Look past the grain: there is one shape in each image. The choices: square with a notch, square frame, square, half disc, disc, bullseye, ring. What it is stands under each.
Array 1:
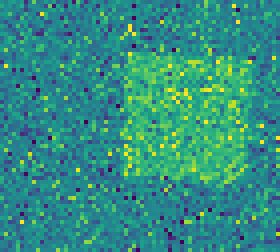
light square
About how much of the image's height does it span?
half
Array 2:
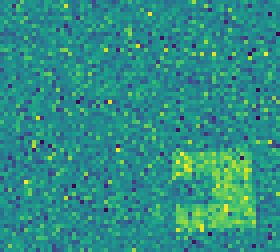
light square with a notch, bottom right
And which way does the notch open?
left
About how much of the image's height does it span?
a third
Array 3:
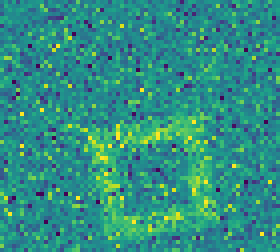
light square frame
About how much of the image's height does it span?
half
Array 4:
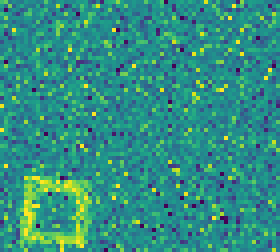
light square frame, bottom left
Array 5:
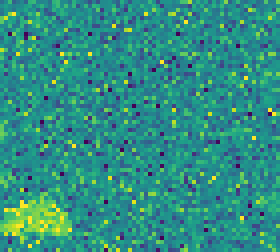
light half disc, bottom left
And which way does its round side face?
up
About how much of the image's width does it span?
a quarter
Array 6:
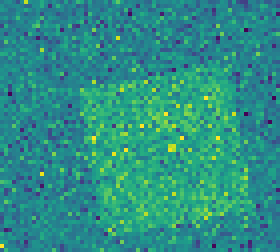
light square
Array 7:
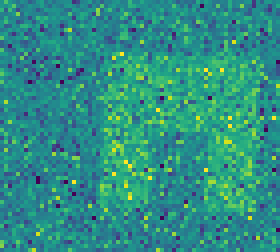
light square with a notch
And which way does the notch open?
down
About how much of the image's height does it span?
two thirds
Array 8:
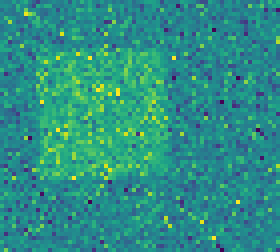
light square
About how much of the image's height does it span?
half
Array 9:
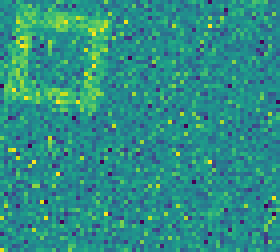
light square frame, top left
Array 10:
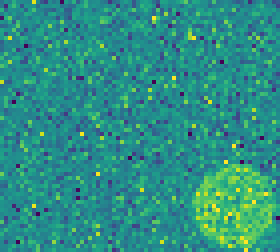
light disc, bottom right
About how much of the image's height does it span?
a third
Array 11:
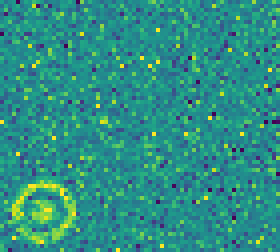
light bullseye, bottom left
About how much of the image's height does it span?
a quarter
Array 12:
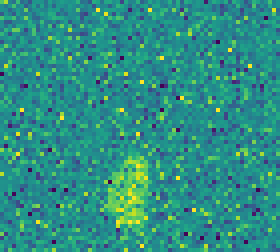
light half disc, bottom middle
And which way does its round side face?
left
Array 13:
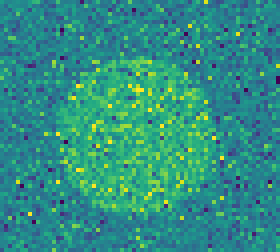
light disc
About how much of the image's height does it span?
two thirds
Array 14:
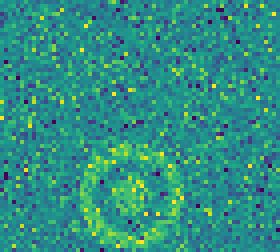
light bullseye, bottom middle
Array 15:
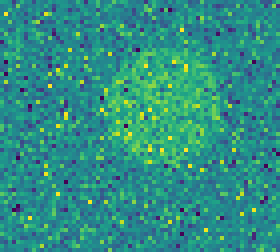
light disc
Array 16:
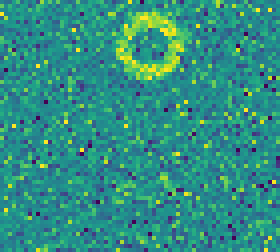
light ring, top middle
